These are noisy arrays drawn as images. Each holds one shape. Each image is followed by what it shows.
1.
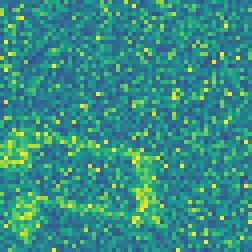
pair of musical notes
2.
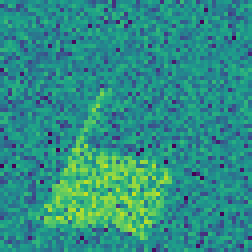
flag
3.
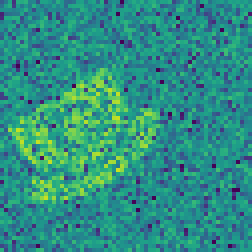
telephone
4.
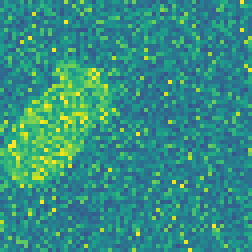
footprint
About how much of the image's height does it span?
half
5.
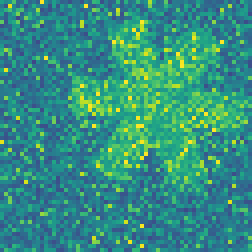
asterisk
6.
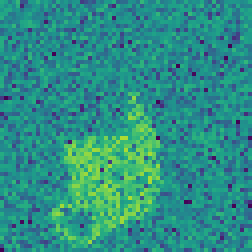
teapot
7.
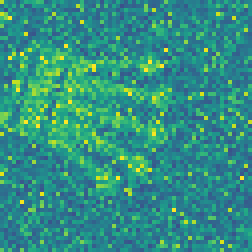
chess queen
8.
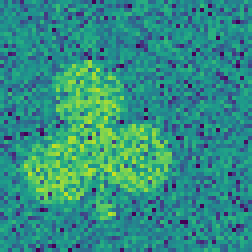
club
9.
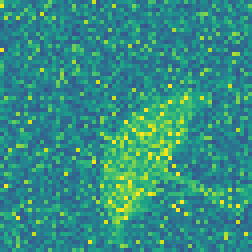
umbrella
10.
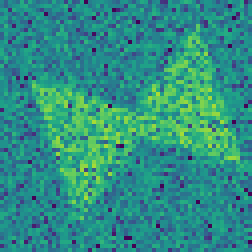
bow tie
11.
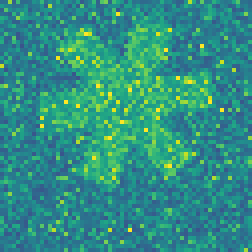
asterisk
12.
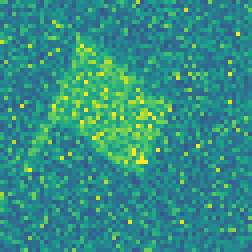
flag
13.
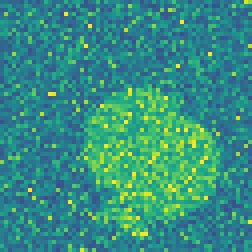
apple
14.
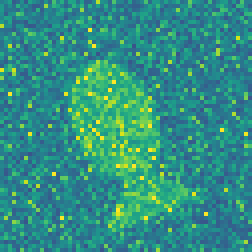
fish
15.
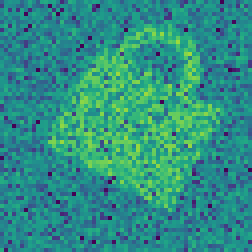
cup
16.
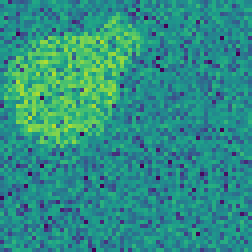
light bulb
